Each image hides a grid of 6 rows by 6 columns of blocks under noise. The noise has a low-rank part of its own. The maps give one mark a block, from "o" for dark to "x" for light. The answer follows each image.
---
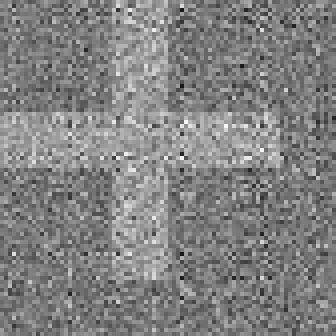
o o x o o o
o o x o o o
x x x x x o
o o x o o o
o o x o o o
o o o o o o
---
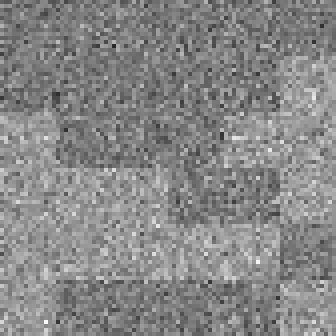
o o o o o o
o o o o o x
x o o o x x
x x x o o x
x x x x x o
x o o o o x
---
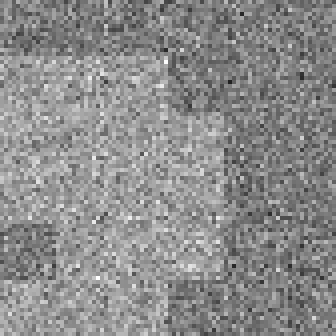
o o o o o o
x x x o o o
x x x x o o
x x x x o o
o x x x o o
x x x o o o
